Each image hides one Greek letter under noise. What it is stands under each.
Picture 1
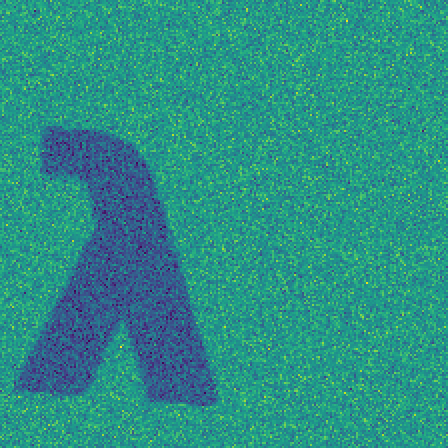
lambda
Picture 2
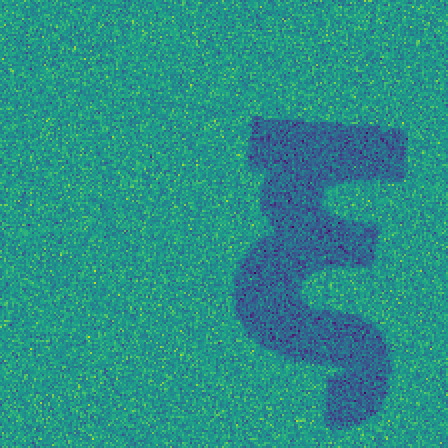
xi
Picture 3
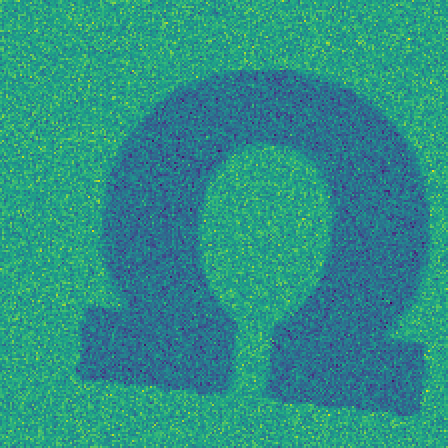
omega
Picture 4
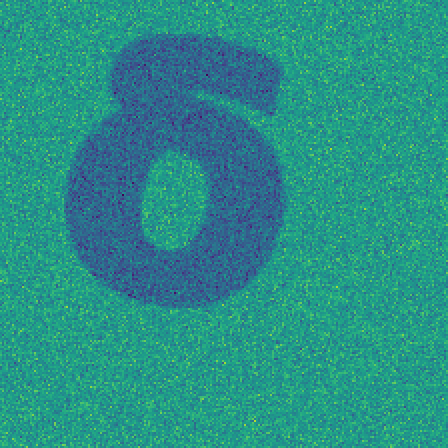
delta
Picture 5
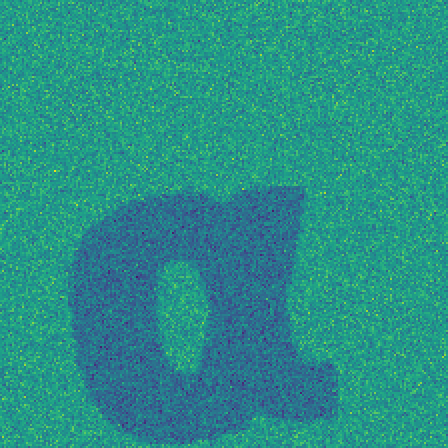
alpha
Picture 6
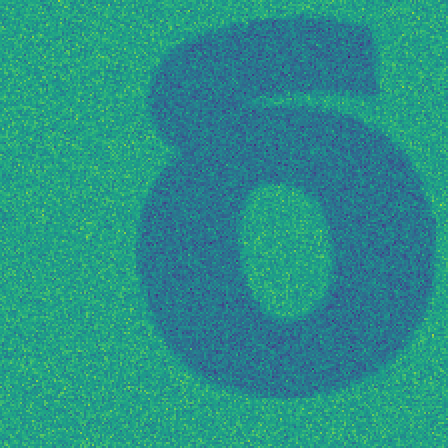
delta
